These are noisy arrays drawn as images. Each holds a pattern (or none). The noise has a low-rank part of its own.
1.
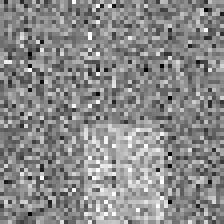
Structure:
one block
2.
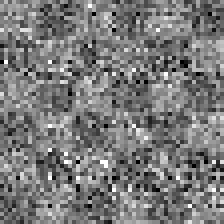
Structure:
a checkerboard
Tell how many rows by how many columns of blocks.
6 by 6
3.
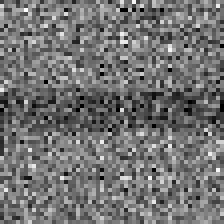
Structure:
one band of rows
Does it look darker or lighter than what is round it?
darker
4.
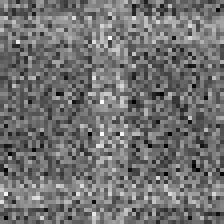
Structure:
bands of rows crossing bands of columns
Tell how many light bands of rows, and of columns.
2 and 1
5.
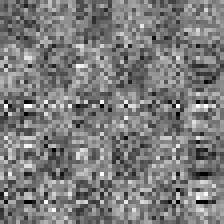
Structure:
a checkerboard
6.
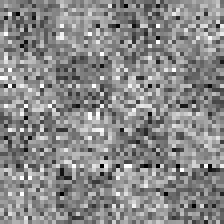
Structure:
a checkerboard
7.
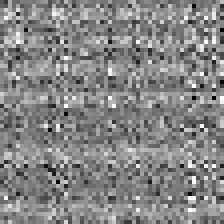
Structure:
bands of rows
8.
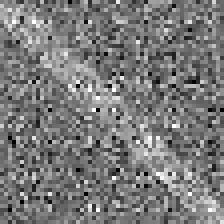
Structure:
a diagonal band
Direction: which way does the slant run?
top left to bottom right
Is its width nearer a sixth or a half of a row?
a sixth
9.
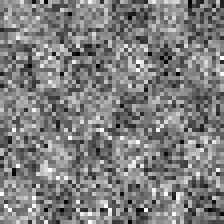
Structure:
a checkerboard
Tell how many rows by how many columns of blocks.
5 by 6
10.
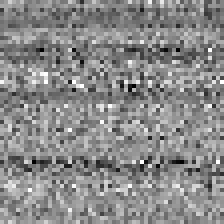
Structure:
bands of rows
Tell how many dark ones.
4
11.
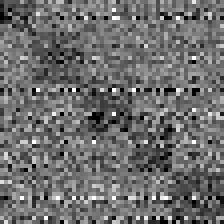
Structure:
blocks along the diagonal
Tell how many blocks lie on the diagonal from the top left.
5
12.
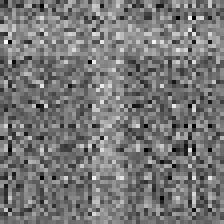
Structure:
bands of rows crossing bands of columns
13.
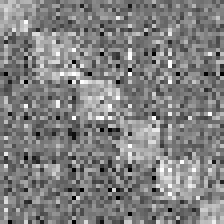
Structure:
blocks along the diagonal
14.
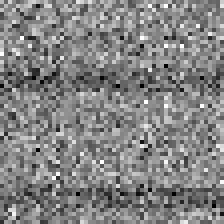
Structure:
bands of rows
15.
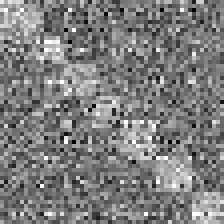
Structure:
blocks along the diagonal
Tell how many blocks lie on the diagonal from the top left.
7
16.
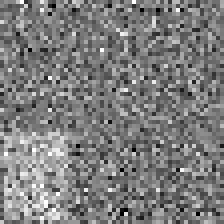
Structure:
one block
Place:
bottom left
